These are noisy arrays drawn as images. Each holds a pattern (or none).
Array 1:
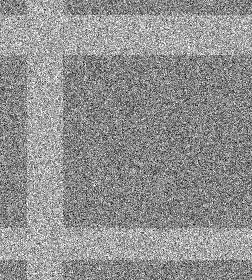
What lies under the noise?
bands of rows crossing bands of columns
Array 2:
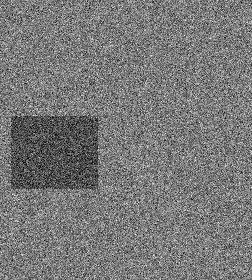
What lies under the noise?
one block
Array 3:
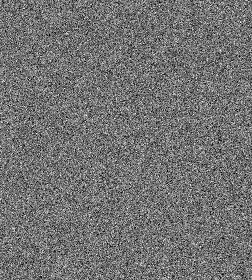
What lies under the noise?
only noise
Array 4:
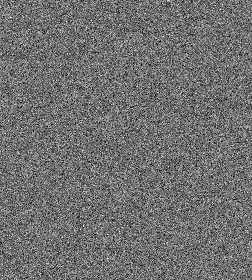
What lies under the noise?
only noise
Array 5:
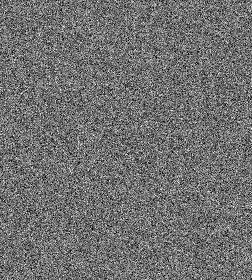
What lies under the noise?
only noise
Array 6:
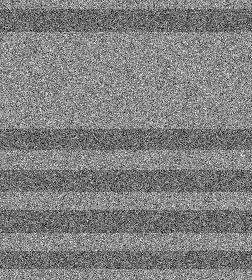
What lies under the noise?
bands of rows
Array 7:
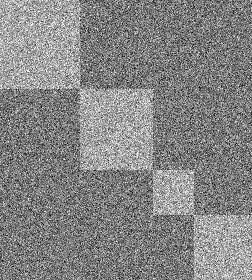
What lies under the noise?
blocks along the diagonal
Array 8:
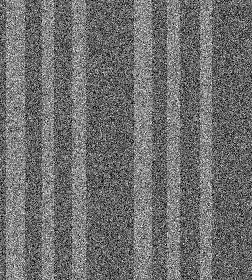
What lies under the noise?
bands of columns
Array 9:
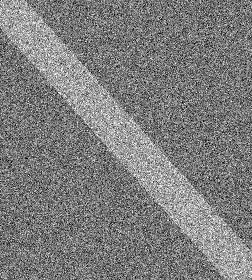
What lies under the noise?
a diagonal band
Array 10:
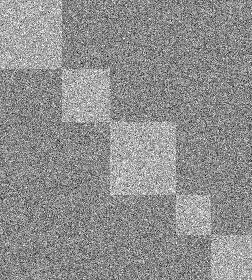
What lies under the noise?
blocks along the diagonal
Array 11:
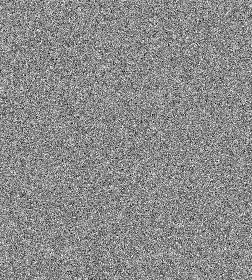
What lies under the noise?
only noise
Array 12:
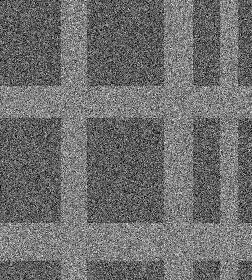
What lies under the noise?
bands of rows crossing bands of columns
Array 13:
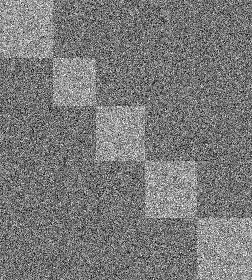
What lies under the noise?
blocks along the diagonal
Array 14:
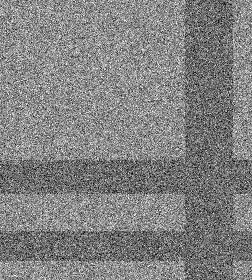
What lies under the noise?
bands of rows crossing bands of columns
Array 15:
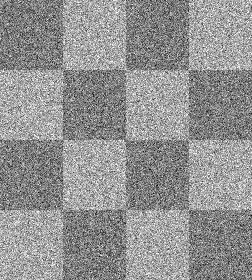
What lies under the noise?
a checkerboard
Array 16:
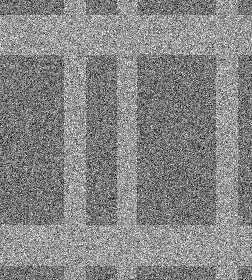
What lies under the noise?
bands of rows crossing bands of columns
